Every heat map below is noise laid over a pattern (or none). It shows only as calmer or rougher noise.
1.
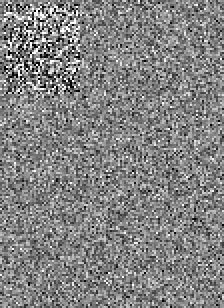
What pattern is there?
one block
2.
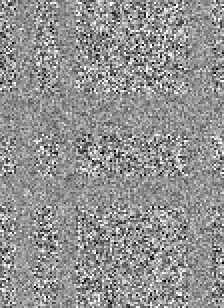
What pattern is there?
bands of rows crossing bands of columns
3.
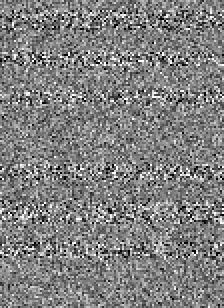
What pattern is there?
bands of rows
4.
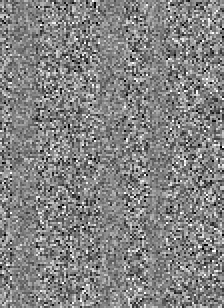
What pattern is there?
bands of columns
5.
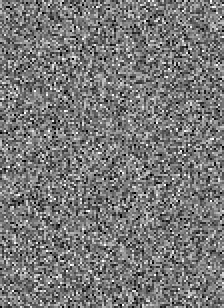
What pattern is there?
only noise
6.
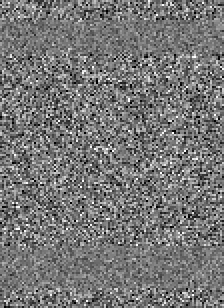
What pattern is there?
bands of rows
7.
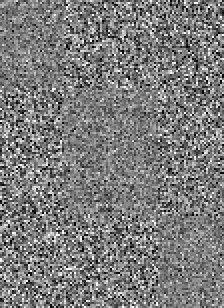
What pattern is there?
blocks along the diagonal
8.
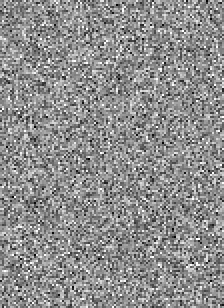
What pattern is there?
only noise
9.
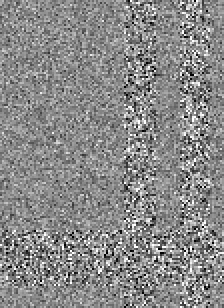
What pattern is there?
bands of rows crossing bands of columns
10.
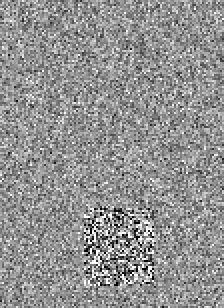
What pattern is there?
one block
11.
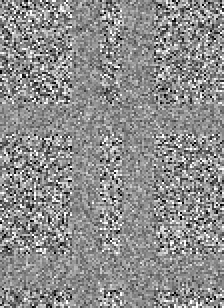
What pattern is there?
bands of rows crossing bands of columns
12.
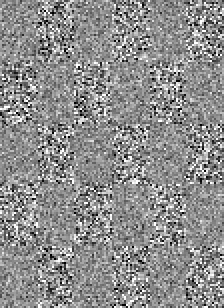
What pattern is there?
a checkerboard
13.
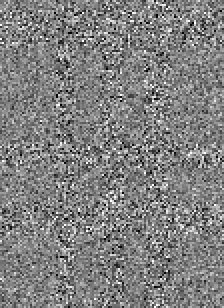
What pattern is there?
bands of rows crossing bands of columns
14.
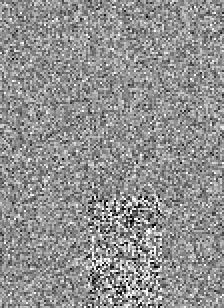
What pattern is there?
one block
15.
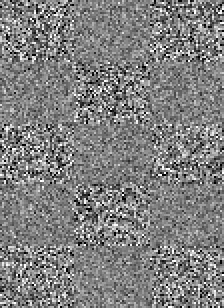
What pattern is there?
a checkerboard
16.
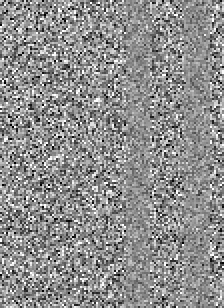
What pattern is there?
bands of columns
